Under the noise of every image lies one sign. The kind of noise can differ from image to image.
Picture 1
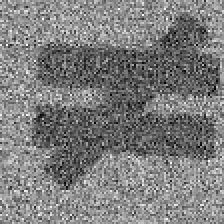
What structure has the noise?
low rank plus noise
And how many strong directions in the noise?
five to eight
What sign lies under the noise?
not-equal sign
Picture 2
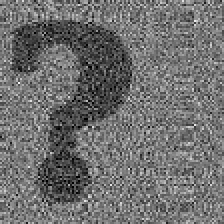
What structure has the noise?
low rank plus noise
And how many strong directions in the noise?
one
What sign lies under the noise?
question mark
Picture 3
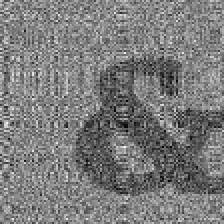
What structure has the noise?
low rank plus noise
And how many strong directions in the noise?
one
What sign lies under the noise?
ampersand
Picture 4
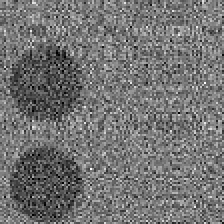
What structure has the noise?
low rank plus noise
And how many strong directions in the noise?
two
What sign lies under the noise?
colon
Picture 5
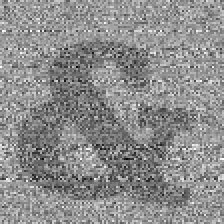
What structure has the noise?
rows of uneven size
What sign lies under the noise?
ampersand
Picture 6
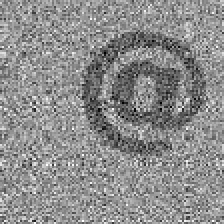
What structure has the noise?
low rank plus noise
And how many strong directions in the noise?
two
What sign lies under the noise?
at sign
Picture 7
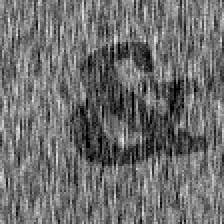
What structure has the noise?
streaked along the columns
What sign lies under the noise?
ampersand
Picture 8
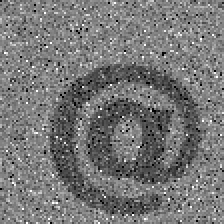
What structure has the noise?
heavy tails
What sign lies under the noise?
at sign
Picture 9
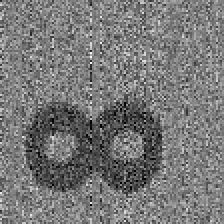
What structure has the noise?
columns of uneven size
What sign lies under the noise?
infinity sign
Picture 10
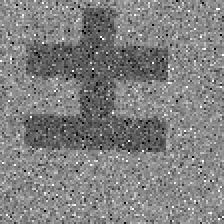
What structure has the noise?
heavy tails
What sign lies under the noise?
plus-minus sign
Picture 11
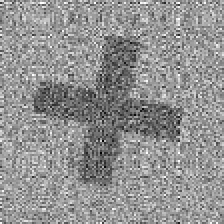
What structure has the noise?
low rank plus noise
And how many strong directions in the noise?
one
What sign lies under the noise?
plus sign
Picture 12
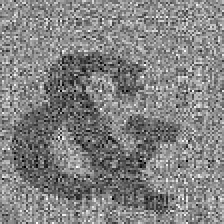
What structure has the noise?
low rank plus noise
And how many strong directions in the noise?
two
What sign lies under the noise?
ampersand
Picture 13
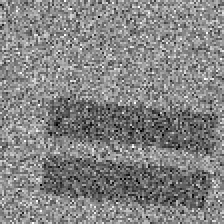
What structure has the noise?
independent entries
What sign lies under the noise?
equals sign
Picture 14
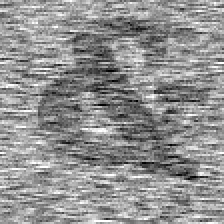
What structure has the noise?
streaked along the rows
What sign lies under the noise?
ampersand
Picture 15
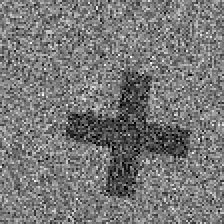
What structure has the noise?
independent entries
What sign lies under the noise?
plus sign
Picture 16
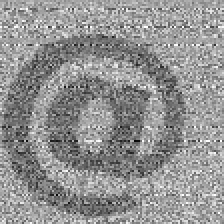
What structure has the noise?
rows of uneven size
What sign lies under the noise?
at sign
